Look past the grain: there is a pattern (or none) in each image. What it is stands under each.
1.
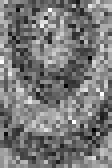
rings round one point
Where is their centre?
top middle
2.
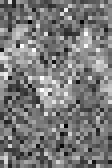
a wavy band
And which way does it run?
left to right
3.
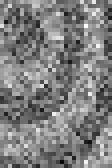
rings round one point
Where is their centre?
top left
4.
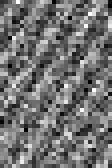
diagonal stripes
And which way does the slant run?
bottom left to top right
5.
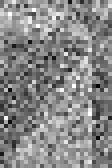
spokes from one point
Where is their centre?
top right
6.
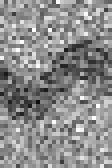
a wavy band
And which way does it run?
left to right
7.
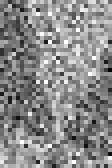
spokes from one point
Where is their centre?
bottom middle
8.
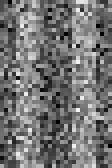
vertical stripes
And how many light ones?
2
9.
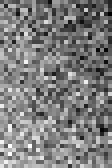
a smooth slope
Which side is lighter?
bottom left
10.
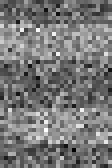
horizontal stripes
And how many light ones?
2
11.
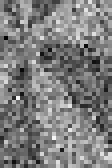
spokes from one point
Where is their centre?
top left
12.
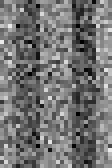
vertical stripes
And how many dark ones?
2
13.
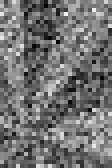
spokes from one point
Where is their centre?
bottom left
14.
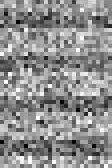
horizontal stripes
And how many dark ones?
4
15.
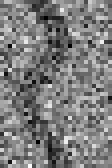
a wavy band
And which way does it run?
top to bottom
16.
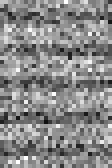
horizontal stripes
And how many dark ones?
5
